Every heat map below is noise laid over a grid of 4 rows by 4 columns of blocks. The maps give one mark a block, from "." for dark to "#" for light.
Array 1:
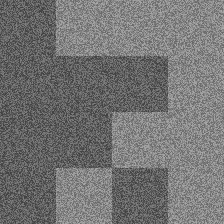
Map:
. # # #
. . . #
. . # #
. # . #
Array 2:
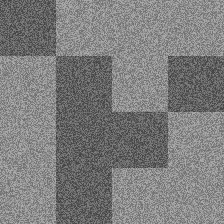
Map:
. # # #
# . # .
# . . #
# . # #
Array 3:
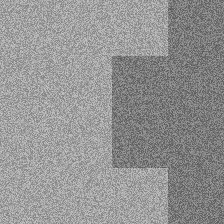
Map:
# # # .
# # . .
# # . .
# # # .
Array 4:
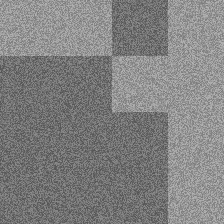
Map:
# # . #
. . # #
. . . #
. . . #
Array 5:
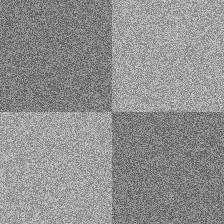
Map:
. . # #
. . # #
# # . .
# # . .
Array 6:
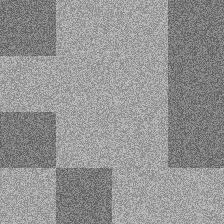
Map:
. # # .
# # # .
. # # .
# . # #
